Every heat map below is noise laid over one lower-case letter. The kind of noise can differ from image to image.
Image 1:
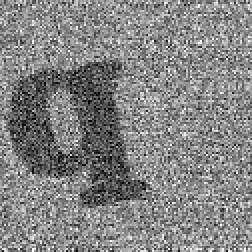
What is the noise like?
low rank plus noise
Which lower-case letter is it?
q
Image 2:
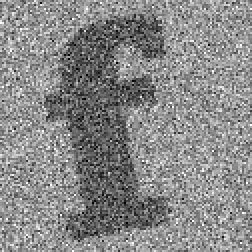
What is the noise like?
independent entries
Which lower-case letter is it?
f
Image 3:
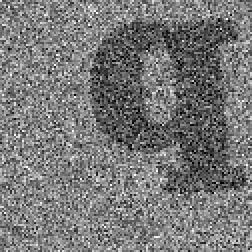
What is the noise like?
independent entries
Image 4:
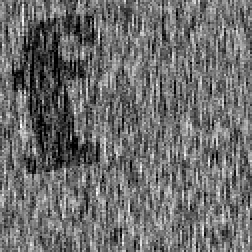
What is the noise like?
streaked along the columns
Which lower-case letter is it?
f
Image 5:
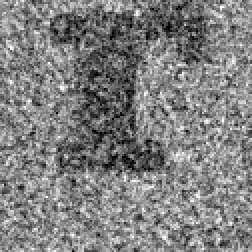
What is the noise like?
blotchy
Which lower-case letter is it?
r
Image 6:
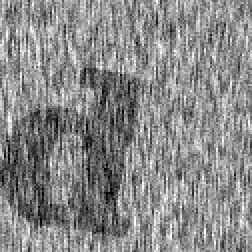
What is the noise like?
streaked along the columns
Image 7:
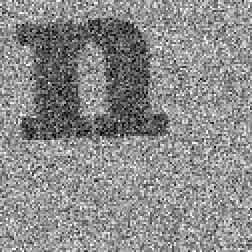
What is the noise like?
independent entries
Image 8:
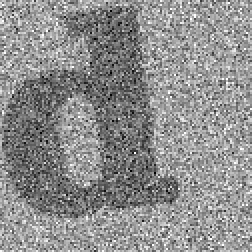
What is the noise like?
independent entries
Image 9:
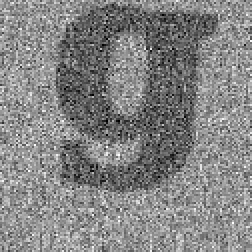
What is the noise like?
low rank plus noise
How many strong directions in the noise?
three or four
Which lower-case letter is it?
g
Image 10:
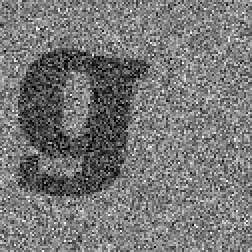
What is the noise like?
independent entries
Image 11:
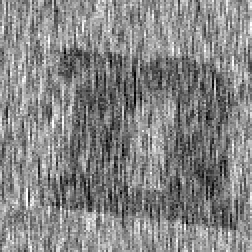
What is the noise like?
streaked along the columns
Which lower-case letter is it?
n
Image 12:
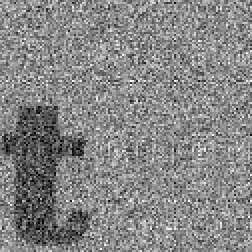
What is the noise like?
low rank plus noise
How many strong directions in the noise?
one
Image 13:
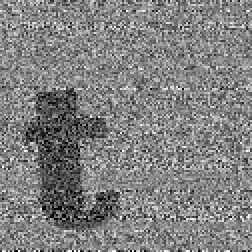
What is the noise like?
rows of uneven size
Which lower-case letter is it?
t
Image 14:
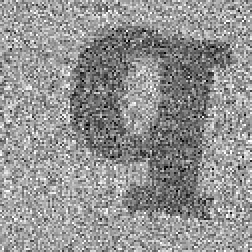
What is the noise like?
low rank plus noise
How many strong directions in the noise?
five to eight
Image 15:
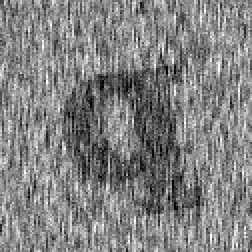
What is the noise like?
streaked along the columns
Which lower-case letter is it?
q
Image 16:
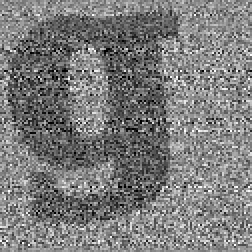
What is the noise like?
rows of uneven size
